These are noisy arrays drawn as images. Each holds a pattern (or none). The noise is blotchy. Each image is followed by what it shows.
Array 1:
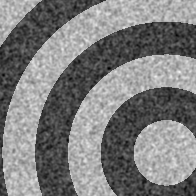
rings round one point
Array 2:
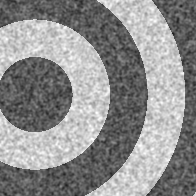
rings round one point
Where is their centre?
middle left
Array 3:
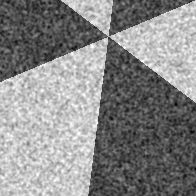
spokes from one point
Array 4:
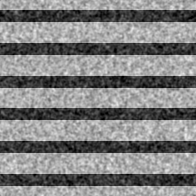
horizontal stripes
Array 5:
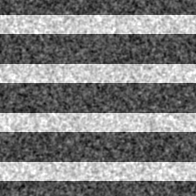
horizontal stripes
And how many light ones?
4
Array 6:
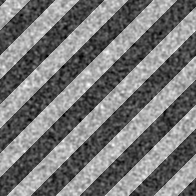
diagonal stripes
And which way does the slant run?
bottom left to top right
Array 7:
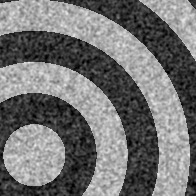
rings round one point
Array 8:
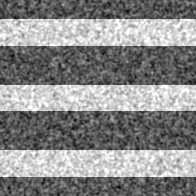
horizontal stripes
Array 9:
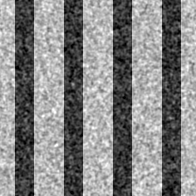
vertical stripes
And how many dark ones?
4
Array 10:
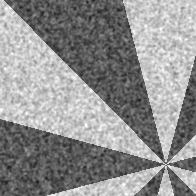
spokes from one point
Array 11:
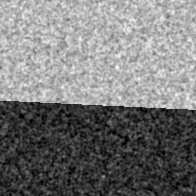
a sharp edge
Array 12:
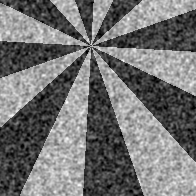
spokes from one point
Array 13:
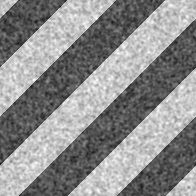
diagonal stripes
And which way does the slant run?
bottom left to top right
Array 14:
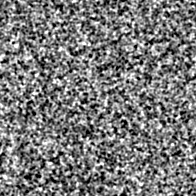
only noise
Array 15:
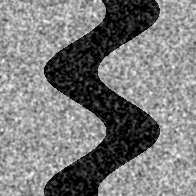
a wavy band
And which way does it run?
top to bottom
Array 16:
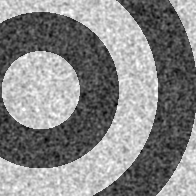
rings round one point
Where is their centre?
middle left
